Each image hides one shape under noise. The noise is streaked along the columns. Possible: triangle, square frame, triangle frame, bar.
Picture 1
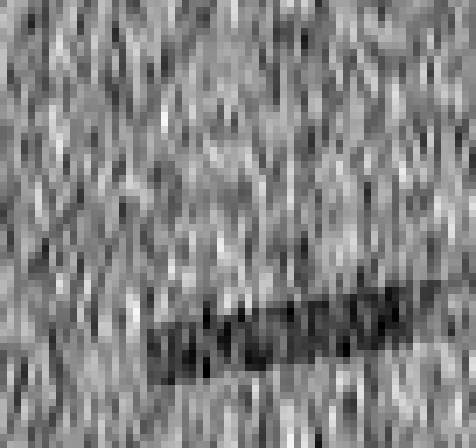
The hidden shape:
bar
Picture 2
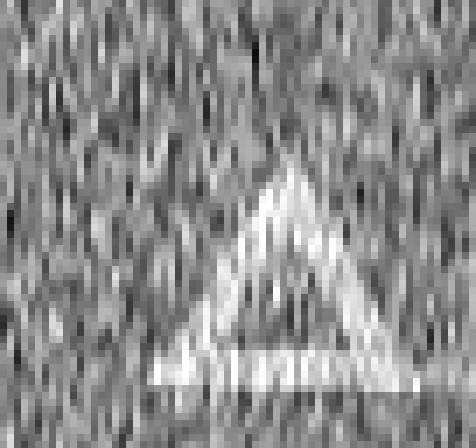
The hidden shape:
triangle frame
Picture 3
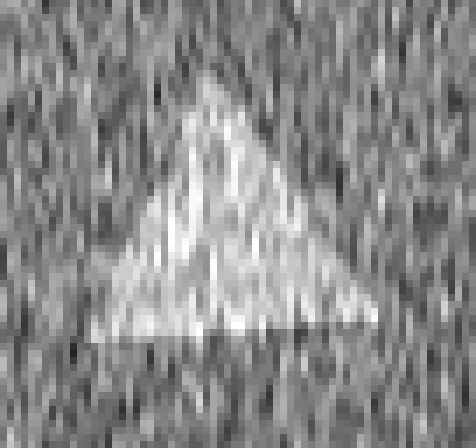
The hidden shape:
triangle
